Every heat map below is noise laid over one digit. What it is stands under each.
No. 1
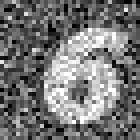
light 6
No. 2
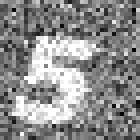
light 5
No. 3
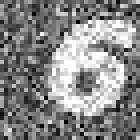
light 6
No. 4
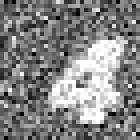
light 4
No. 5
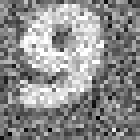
light 9
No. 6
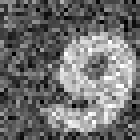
light 9
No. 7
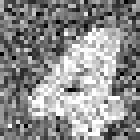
light 4
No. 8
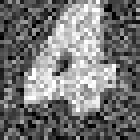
light 4
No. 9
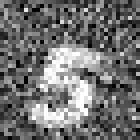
light 5
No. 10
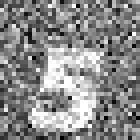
light 5
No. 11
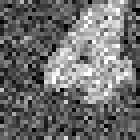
light 4
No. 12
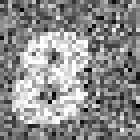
light 8
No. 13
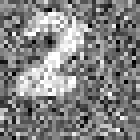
light 2
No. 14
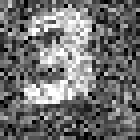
light 3
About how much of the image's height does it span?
two thirds
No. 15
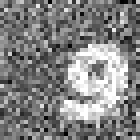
light 9
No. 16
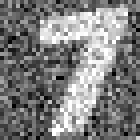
light 7
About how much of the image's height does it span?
nearly all
